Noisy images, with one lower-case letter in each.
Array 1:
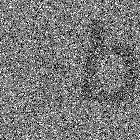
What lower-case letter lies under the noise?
b
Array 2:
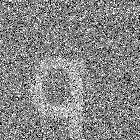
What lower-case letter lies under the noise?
q
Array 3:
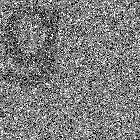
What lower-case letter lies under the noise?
g
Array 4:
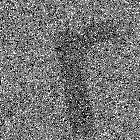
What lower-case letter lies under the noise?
r
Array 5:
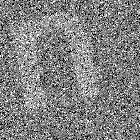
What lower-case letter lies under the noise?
n
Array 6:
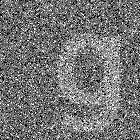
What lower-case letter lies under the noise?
g
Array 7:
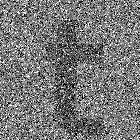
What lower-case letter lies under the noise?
t
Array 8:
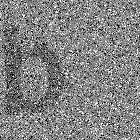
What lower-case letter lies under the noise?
b
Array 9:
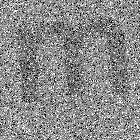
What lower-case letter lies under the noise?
m
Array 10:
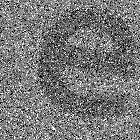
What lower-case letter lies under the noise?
e
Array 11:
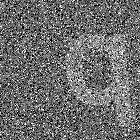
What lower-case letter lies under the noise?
q
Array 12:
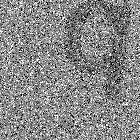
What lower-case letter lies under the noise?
q
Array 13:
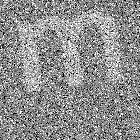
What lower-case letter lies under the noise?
m
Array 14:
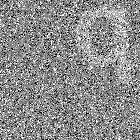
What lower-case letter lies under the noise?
q
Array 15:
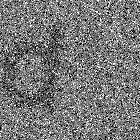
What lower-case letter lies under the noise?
d
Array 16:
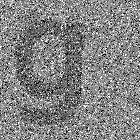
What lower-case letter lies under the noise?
g
